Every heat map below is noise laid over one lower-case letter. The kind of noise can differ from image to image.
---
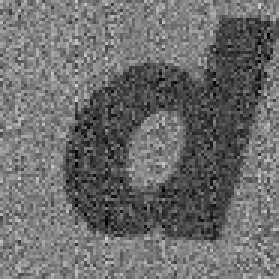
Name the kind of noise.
columns of uneven size
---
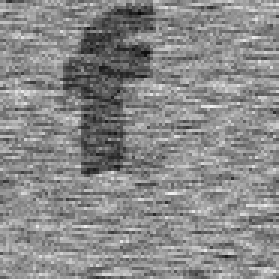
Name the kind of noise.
streaked along the rows
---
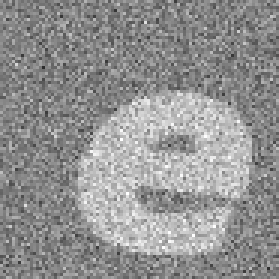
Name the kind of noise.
independent entries
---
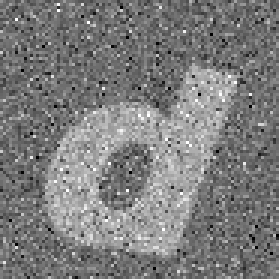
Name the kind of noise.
heavy tails
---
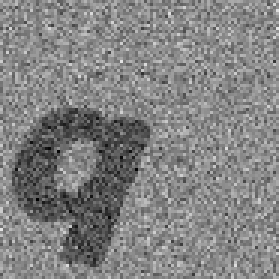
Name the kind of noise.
low rank plus noise
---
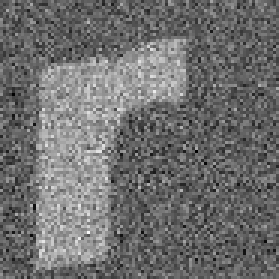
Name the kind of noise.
low rank plus noise
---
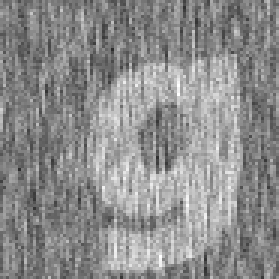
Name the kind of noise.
streaked along the columns
